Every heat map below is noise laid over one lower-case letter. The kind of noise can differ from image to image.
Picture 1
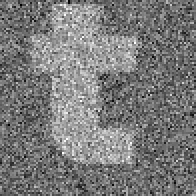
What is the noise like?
independent entries
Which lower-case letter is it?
t
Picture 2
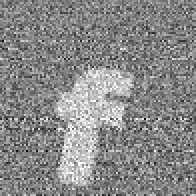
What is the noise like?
rows of uneven size
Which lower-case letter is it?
f
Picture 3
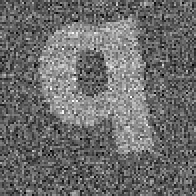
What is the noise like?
low rank plus noise
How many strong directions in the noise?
five to eight
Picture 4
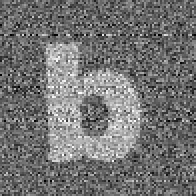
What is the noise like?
rows of uneven size
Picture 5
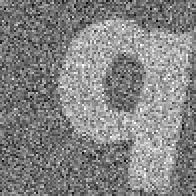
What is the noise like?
independent entries
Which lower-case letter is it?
q
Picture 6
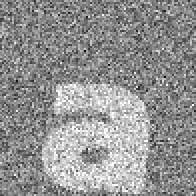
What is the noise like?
independent entries
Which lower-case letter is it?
a
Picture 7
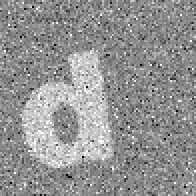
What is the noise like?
heavy tails
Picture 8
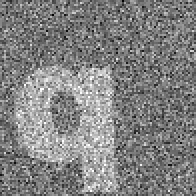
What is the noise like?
independent entries
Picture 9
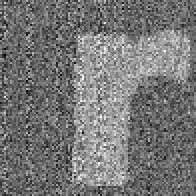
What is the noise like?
columns of uneven size
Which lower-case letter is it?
r
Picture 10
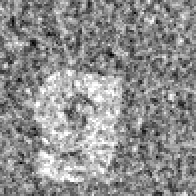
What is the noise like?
blotchy
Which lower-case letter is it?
g
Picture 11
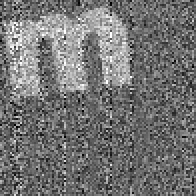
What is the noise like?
columns of uneven size
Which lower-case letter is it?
m
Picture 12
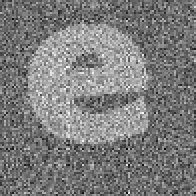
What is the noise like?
low rank plus noise
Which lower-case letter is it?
e
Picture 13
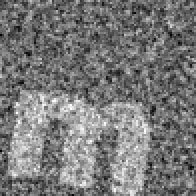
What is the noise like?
blotchy
